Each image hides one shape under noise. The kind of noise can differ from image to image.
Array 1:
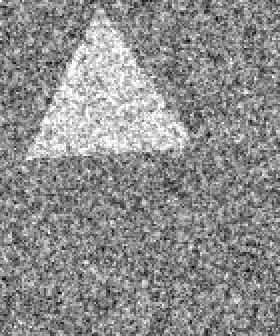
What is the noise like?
blotchy
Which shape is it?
triangle
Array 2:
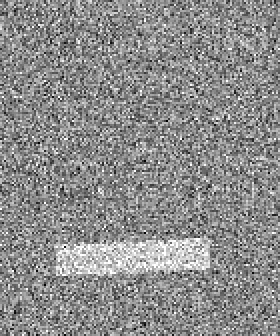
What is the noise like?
low rank plus noise
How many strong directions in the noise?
five to eight
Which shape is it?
bar
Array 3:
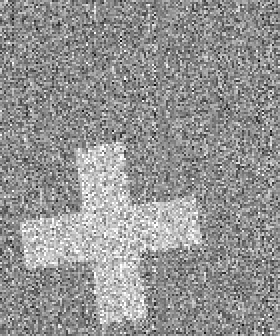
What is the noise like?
columns of uneven size
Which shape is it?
cross
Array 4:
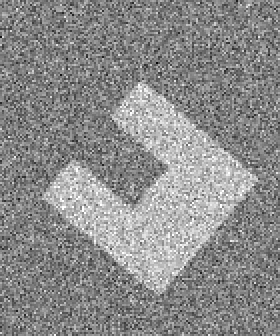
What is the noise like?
independent entries
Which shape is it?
square with a notch
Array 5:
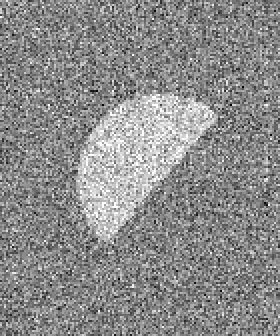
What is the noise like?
low rank plus noise
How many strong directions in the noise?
one
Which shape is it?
half disc
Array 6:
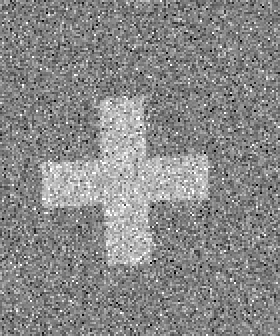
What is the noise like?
heavy tails
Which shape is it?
cross
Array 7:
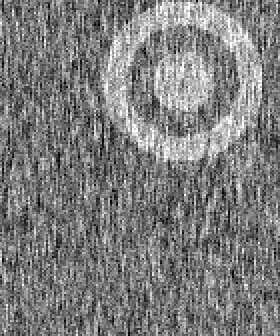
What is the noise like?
streaked along the columns
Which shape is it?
bullseye
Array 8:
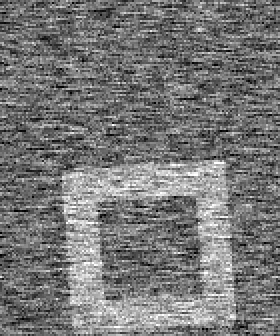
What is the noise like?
streaked along the rows
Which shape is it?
square frame
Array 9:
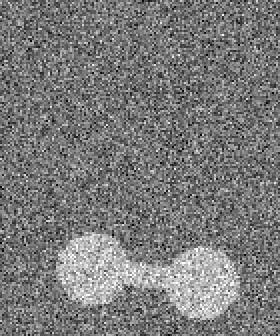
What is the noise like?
independent entries
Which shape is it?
dumbbell
